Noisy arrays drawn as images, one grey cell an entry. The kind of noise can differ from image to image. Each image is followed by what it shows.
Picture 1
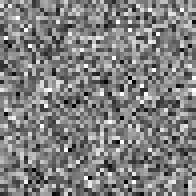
independent entries
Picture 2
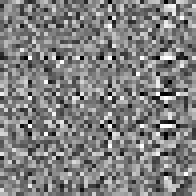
low rank plus noise
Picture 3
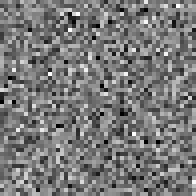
independent entries
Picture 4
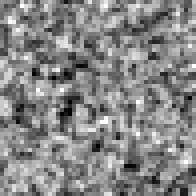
blotchy
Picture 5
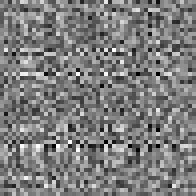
low rank plus noise
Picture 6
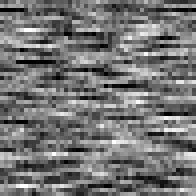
streaked along the rows
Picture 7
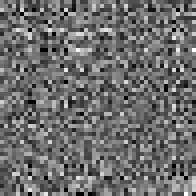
low rank plus noise
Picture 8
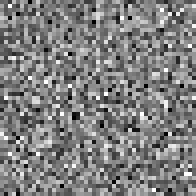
independent entries
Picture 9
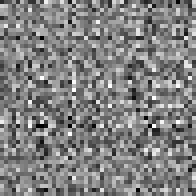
low rank plus noise
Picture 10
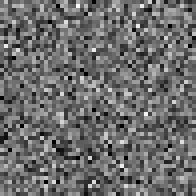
independent entries
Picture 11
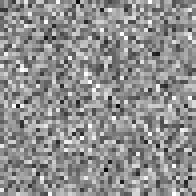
independent entries
